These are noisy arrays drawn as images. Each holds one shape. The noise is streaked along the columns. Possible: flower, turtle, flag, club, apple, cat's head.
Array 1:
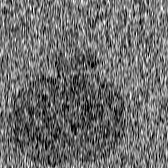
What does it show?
dark apple
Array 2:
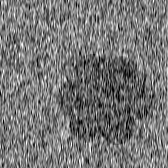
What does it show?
dark flower
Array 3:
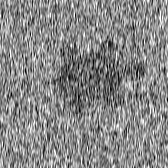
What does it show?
dark turtle
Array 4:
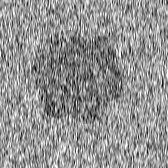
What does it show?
dark flower
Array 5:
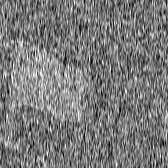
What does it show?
light flag
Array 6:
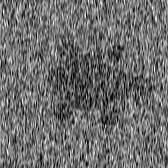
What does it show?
dark turtle
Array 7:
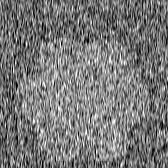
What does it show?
light flower
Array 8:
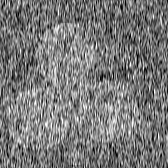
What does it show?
light club
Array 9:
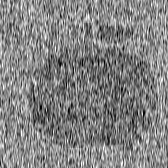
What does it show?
dark apple
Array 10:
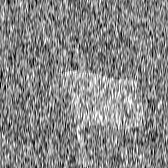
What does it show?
light flag
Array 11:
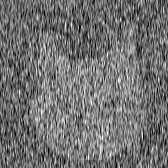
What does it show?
light cat's head
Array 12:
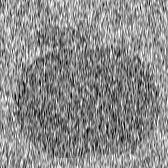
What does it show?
dark apple
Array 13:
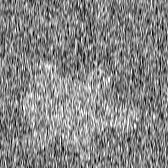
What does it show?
light turtle
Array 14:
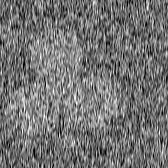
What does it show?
light club
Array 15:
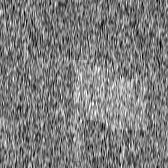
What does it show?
light flag
